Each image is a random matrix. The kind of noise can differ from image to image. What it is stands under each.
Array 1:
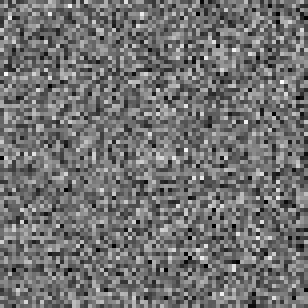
low rank plus noise
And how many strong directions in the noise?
one
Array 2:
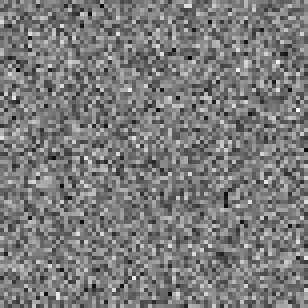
independent entries
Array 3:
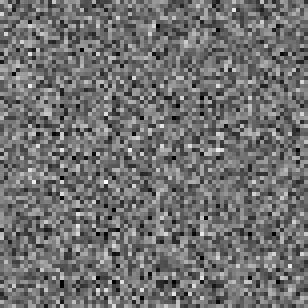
low rank plus noise
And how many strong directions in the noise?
two
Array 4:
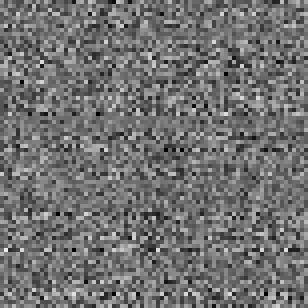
rows of uneven size
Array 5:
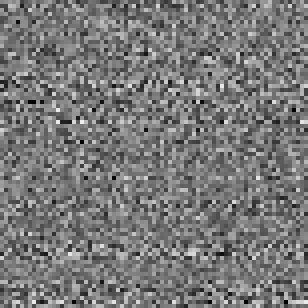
rows of uneven size
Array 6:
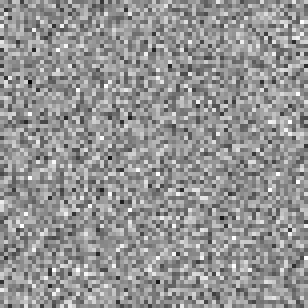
independent entries
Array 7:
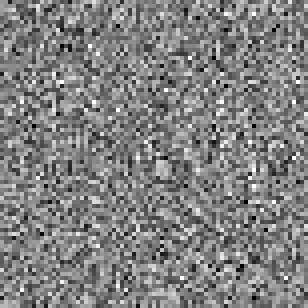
low rank plus noise
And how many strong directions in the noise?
five to eight
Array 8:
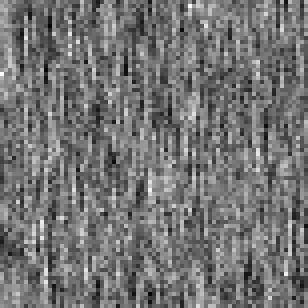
streaked along the columns
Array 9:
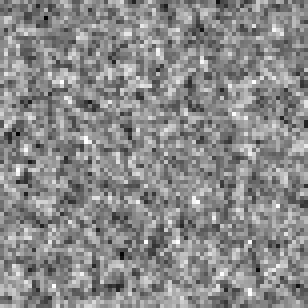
blotchy
